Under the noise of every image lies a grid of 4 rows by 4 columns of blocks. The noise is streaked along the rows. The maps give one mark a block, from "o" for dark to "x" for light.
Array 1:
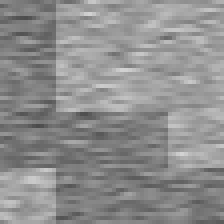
o x x x
o x x x
o o o x
x o o o
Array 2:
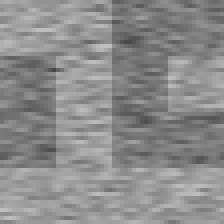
x x o o
o x o x
o x o o
x x x x
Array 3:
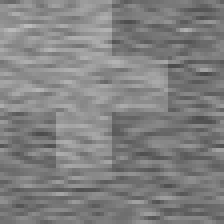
x x o o
x x x o
o x o o
o o o o
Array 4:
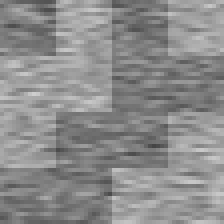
o x o x
x x o o
x o o x
o o x x
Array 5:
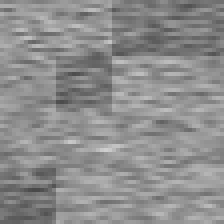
x x o o
x o x x
x x x x
o x x x
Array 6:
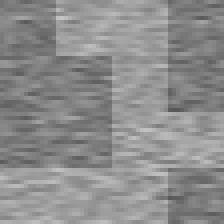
o x x o
o o x o
o o x x
x x x o
